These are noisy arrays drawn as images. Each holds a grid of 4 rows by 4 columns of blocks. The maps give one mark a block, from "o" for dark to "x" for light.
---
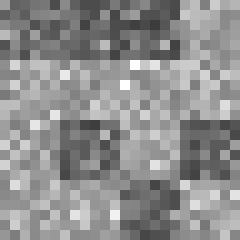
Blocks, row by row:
ooox
xxxx
xoxo
xxox
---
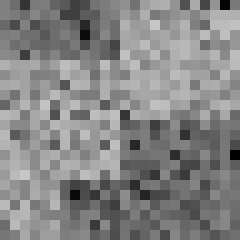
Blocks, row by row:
ooxx
xxxx
xxoo
xooo
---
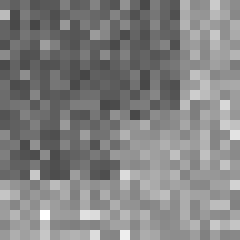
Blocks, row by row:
ooox
ooox
ooxx
xxxx
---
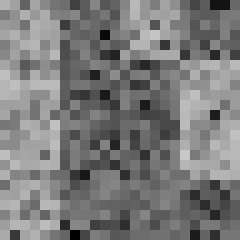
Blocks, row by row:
xoxo
xoox
xoox
xooo
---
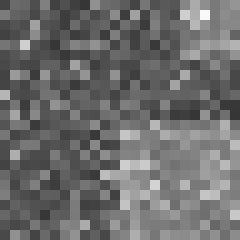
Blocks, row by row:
ooox
oooo
ooxx
ooxx
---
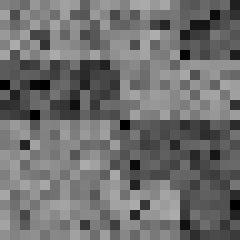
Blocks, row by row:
xxxo
ooxx
xxoo
xxxo
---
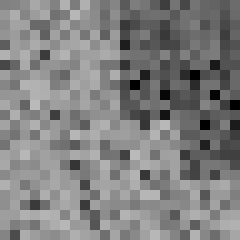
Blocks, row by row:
xxoo
xxoo
xxxo
xxxx
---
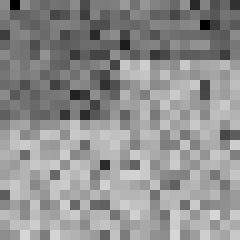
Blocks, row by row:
oooo
ooxx
xxxx
xxxx
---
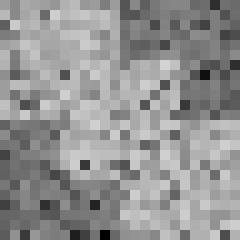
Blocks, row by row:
xxoo
xxxo
oxxx
ooxx
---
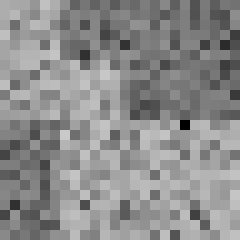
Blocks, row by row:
xooo
xxoo
oxxx
oxxx
